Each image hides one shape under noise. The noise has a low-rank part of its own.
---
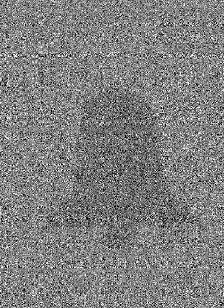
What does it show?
dark bell
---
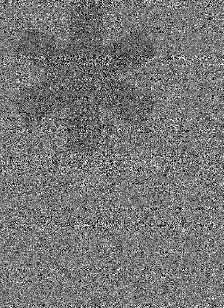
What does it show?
dark asterisk
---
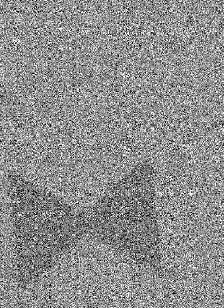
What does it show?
dark bow tie
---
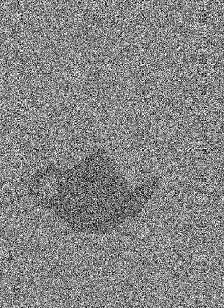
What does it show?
dark teapot
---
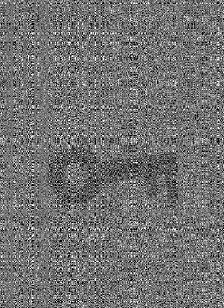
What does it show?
dark key
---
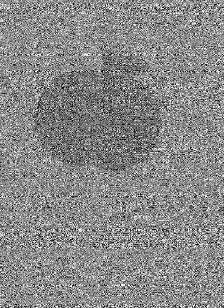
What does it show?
dark apple
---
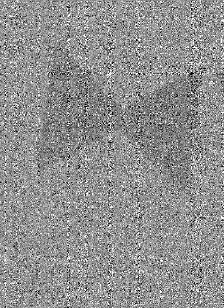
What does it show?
dark bow tie
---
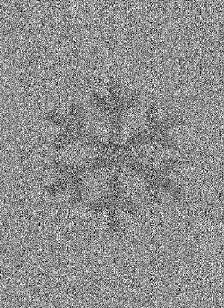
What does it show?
dark snowflake
